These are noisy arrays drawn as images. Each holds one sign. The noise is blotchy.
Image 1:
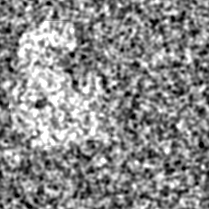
ampersand
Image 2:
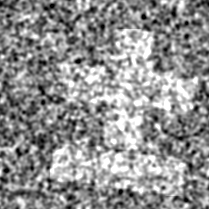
plus-minus sign
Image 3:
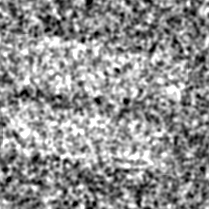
equals sign
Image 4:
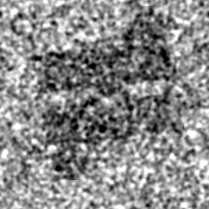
not-equal sign
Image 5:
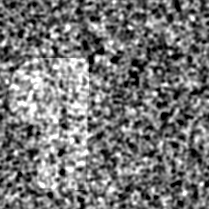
pilcrow
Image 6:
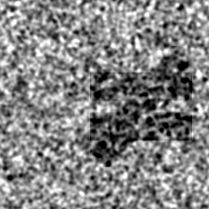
not-equal sign
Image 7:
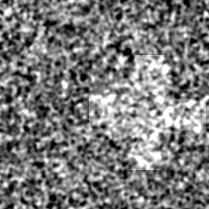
plus sign
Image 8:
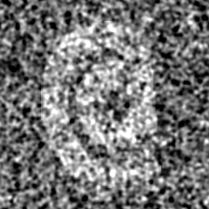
at sign
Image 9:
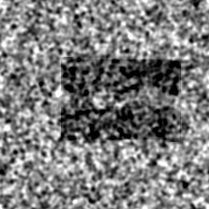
equals sign
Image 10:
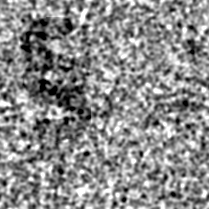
section sign
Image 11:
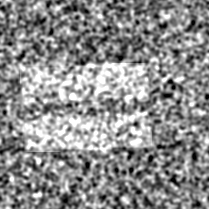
equals sign
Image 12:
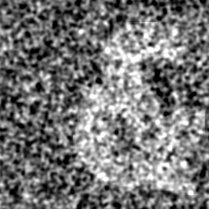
ampersand
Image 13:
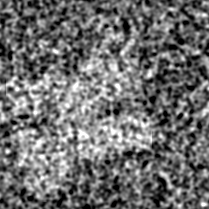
not-equal sign
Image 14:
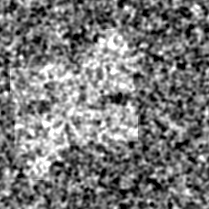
not-equal sign
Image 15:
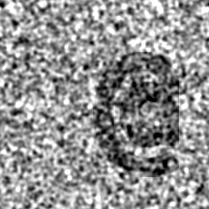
at sign
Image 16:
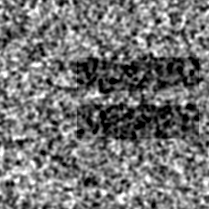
equals sign
